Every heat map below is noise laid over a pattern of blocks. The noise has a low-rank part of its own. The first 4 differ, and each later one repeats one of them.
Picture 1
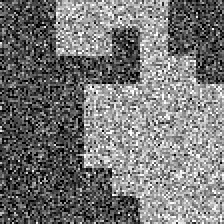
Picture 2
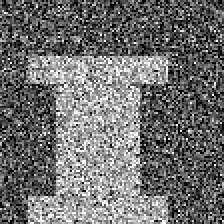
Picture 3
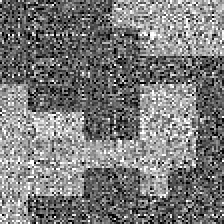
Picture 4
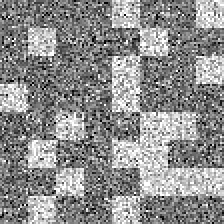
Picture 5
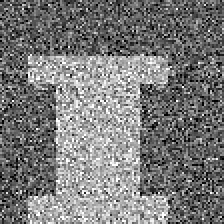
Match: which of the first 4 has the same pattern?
2
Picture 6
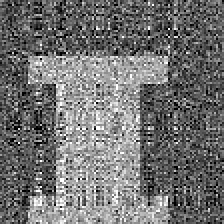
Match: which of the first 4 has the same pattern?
2
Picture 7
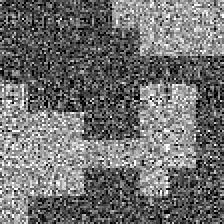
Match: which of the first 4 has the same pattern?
3
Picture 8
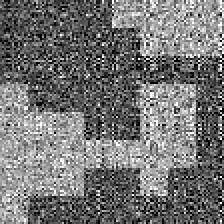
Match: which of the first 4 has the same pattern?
3
